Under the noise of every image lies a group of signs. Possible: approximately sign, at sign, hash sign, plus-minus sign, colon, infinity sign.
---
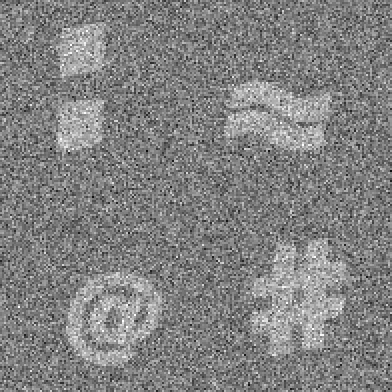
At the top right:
approximately sign
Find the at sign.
bottom left
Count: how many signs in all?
4
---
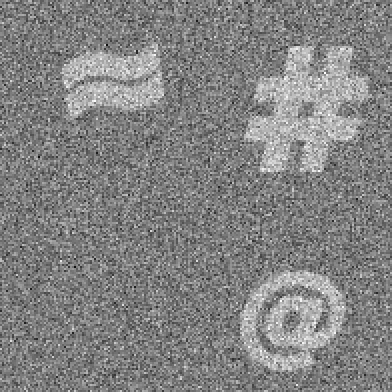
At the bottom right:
at sign
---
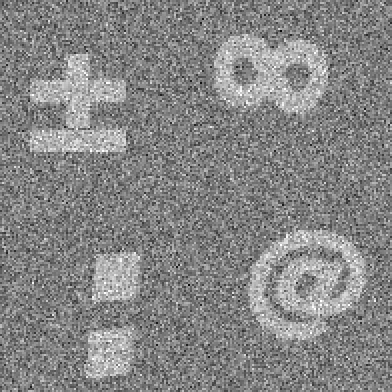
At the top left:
plus-minus sign
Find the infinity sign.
top right
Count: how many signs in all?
4
